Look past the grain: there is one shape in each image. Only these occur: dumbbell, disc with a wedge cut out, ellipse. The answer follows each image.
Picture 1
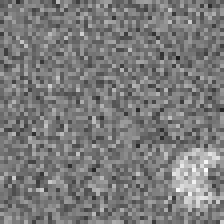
light disc with a wedge cut out, bottom right
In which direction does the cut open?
right
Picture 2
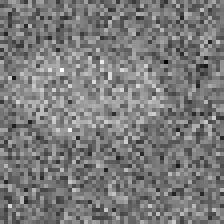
light ellipse
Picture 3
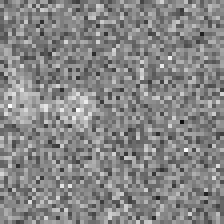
light dumbbell, middle left
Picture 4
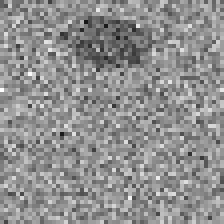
dark ellipse, top middle
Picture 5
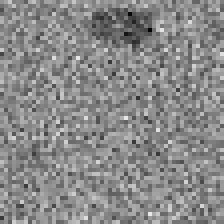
dark ellipse, top middle
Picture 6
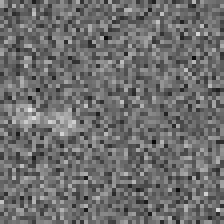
light dumbbell, middle left
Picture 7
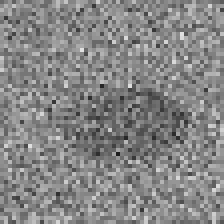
dark ellipse
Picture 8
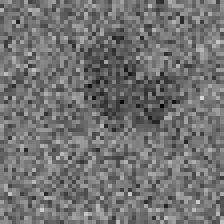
dark disc with a wedge cut out
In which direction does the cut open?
up and right
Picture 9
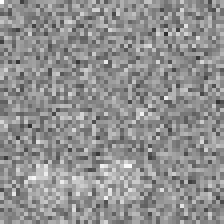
light dumbbell
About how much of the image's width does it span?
half
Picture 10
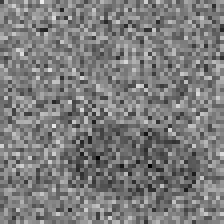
dark ellipse
